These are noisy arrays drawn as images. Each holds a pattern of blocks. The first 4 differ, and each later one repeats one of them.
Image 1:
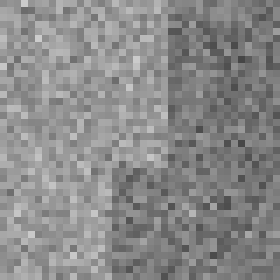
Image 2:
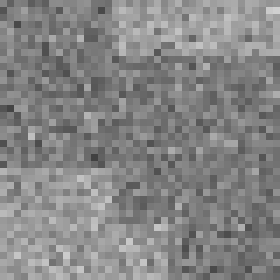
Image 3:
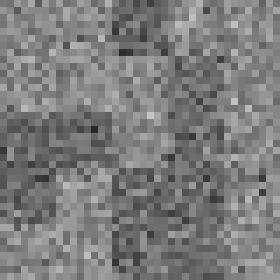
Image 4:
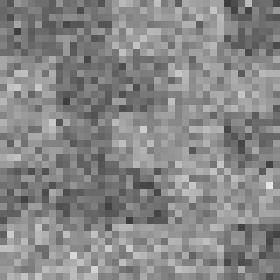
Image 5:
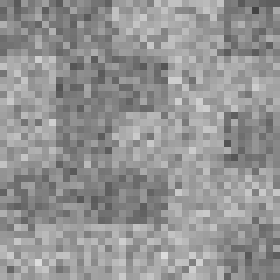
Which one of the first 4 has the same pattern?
4
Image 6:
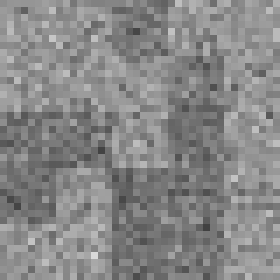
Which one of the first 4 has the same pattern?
3
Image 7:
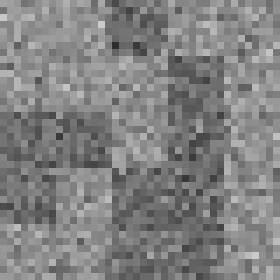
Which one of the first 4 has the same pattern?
3
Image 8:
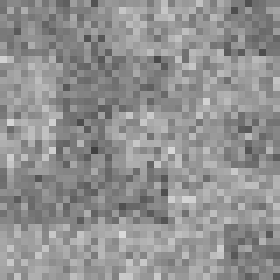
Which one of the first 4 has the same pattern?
4
